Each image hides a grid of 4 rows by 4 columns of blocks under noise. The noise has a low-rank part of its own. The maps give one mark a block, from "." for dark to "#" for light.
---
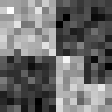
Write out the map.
##..
##..
..#.
..##
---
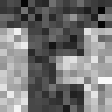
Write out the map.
....
#..#
#.##
#..#
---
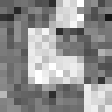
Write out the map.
..#.
.#..
.##.
...#
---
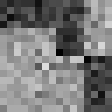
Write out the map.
...#
##.#
###.
###.
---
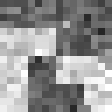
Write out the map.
....
##..
#.##
#..#
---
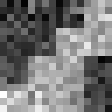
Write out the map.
...#
..##
.##.
###.
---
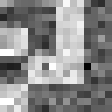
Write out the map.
..#.
#.#.
.##.
#...
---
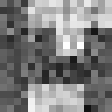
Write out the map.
.###
..#.
....
.##.
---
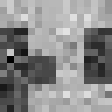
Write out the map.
####
.##.
..#.
.###
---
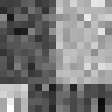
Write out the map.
..##
..##
..##
#...
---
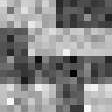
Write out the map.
##..
.###
....
##.#
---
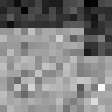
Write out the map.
....
###.
####
####
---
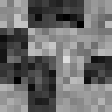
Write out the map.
#..#
.###
..#.
#.##
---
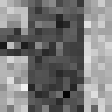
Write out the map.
#..#
...#
#..#
#..#
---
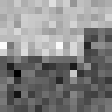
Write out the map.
####
###.
....
....
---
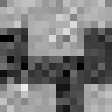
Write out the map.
####
.##.
....
##.#
